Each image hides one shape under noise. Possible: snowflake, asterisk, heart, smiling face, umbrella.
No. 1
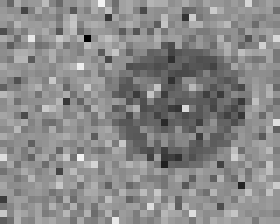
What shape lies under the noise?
smiling face
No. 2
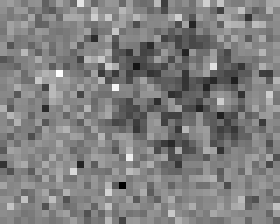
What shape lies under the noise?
snowflake
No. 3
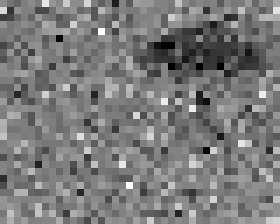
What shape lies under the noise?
umbrella
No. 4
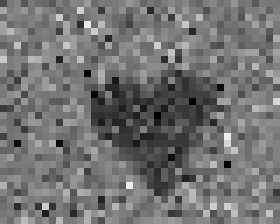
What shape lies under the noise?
heart
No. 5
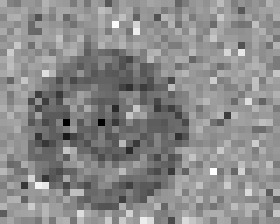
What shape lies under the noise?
smiling face
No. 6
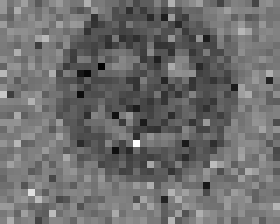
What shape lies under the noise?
smiling face
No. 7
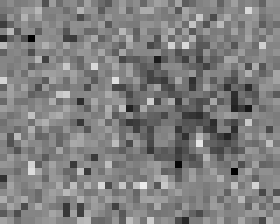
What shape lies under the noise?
snowflake
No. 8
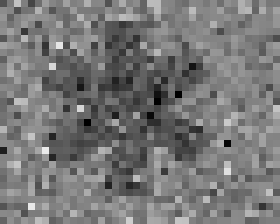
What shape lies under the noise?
asterisk
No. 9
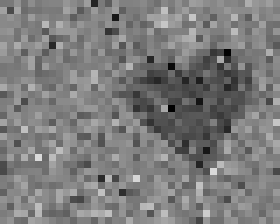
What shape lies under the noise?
heart
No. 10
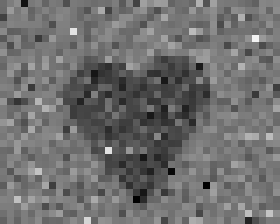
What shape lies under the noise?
heart
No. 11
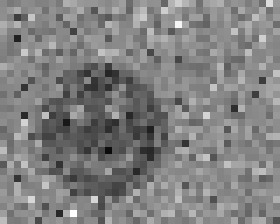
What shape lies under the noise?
smiling face
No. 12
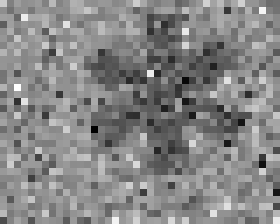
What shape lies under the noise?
asterisk
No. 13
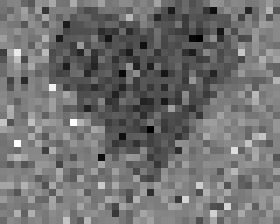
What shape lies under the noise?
heart
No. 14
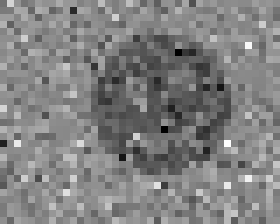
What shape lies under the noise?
smiling face
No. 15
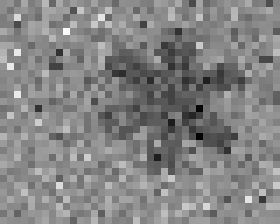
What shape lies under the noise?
asterisk
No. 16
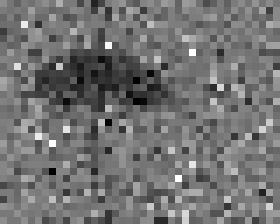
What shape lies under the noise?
umbrella
